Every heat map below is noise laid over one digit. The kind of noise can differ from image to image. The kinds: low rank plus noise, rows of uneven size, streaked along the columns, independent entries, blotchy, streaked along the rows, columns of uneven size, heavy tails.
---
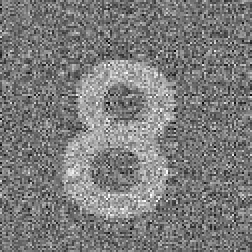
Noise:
low rank plus noise
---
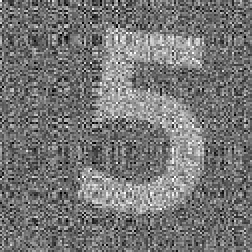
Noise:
low rank plus noise
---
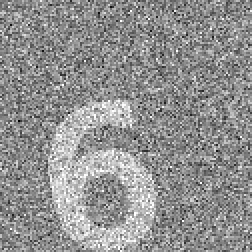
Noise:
independent entries
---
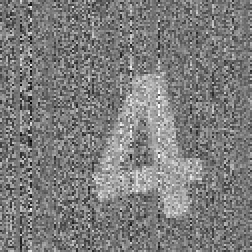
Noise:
columns of uneven size
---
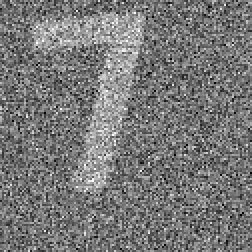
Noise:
independent entries
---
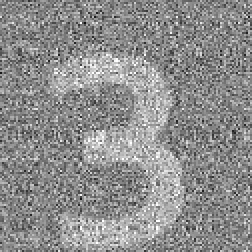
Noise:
low rank plus noise
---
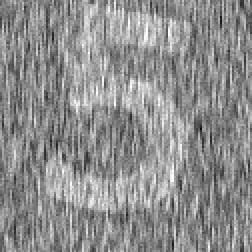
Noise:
streaked along the columns
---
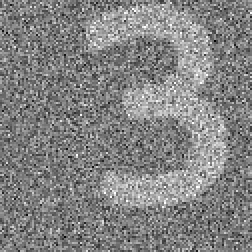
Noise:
independent entries
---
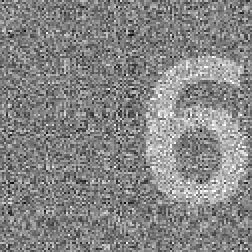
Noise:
low rank plus noise
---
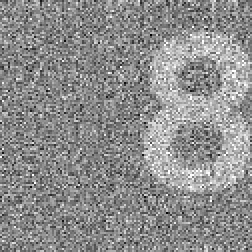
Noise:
low rank plus noise
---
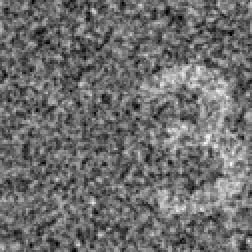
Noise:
blotchy
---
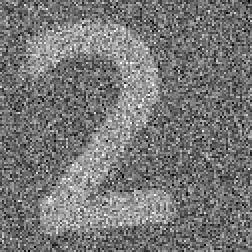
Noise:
independent entries
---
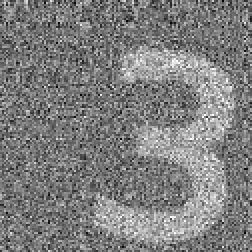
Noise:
low rank plus noise
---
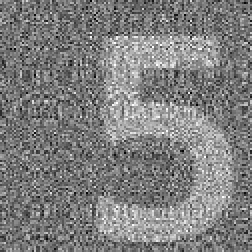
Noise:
low rank plus noise
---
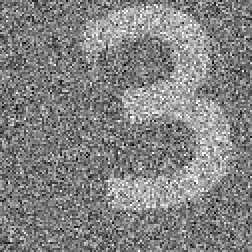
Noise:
independent entries
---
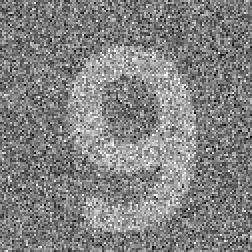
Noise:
independent entries
